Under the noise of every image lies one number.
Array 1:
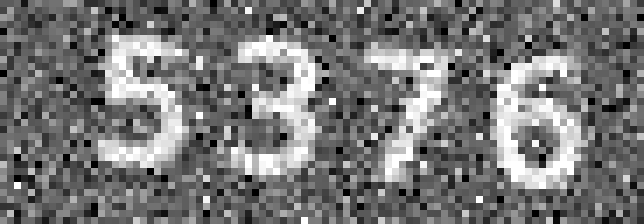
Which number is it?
5376
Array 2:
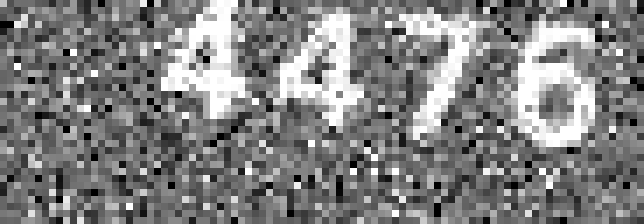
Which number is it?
4476
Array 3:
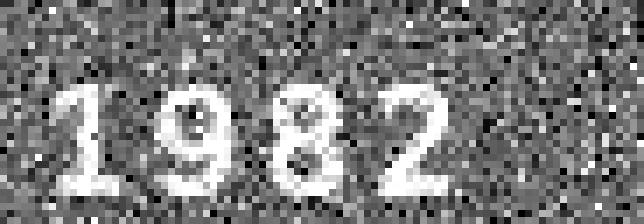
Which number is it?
1982
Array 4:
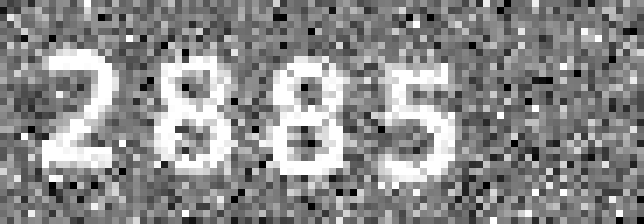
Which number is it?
2885
